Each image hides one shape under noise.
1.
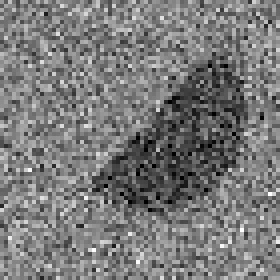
dark half disc
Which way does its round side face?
down and right
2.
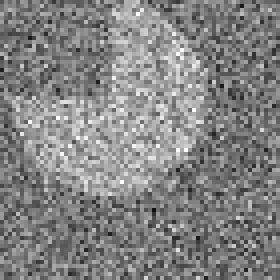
light disc with a wedge cut out
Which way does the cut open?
up and left
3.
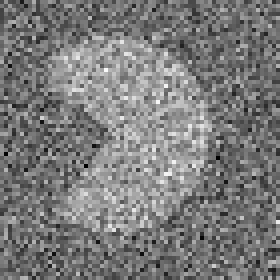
light disc with a wedge cut out
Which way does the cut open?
left
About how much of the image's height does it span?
two thirds
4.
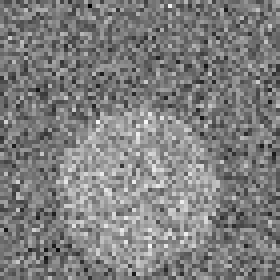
light disc
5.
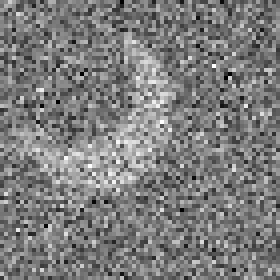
light crescent
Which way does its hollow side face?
up and left
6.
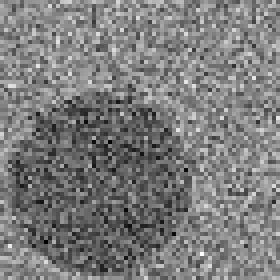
dark disc
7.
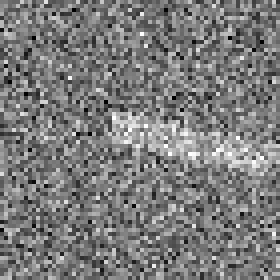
light bar
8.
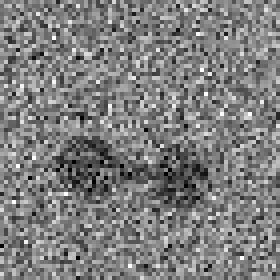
dark dumbbell
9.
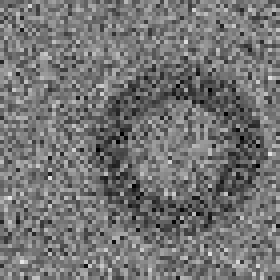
dark ring
